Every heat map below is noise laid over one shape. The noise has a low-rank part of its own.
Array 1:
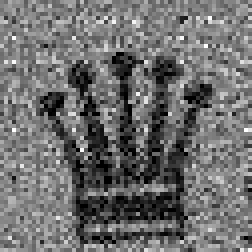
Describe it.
dark chess queen
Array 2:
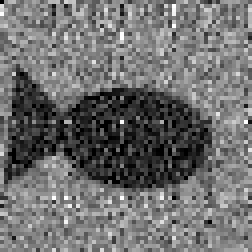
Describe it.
dark fish
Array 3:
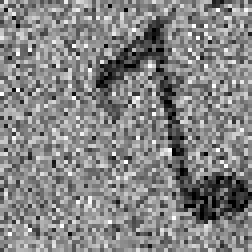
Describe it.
dark musical note
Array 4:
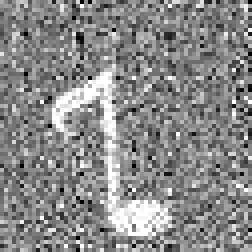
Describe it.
light musical note
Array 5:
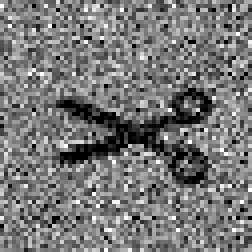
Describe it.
dark pair of scissors
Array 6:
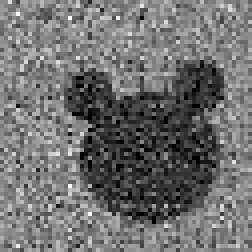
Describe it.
dark bear's head
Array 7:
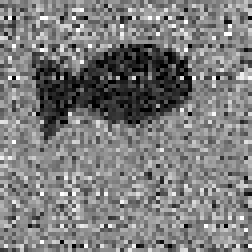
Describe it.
dark fish
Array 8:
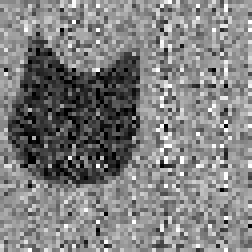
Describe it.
dark cat's head
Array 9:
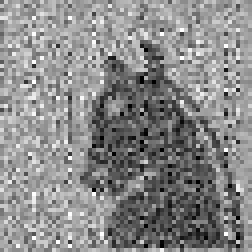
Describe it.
dark chess knight
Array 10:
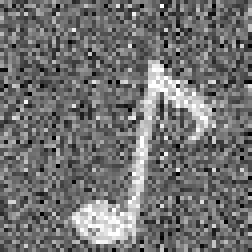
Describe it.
light musical note
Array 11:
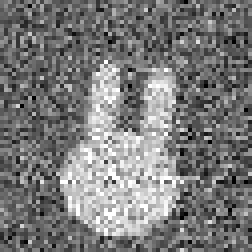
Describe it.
light rabbit's head
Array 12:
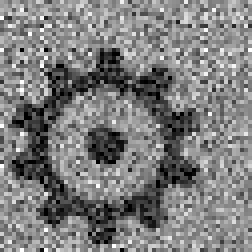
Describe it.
dark gear
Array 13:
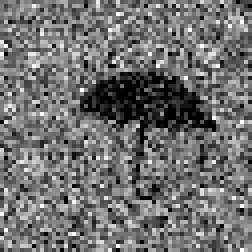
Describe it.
dark umbrella
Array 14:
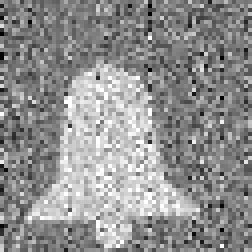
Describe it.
light bell
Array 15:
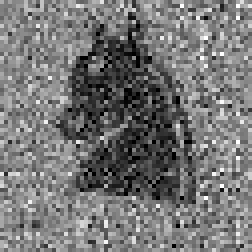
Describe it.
dark chess knight
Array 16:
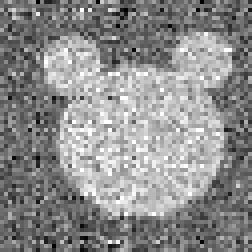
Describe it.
light bear's head
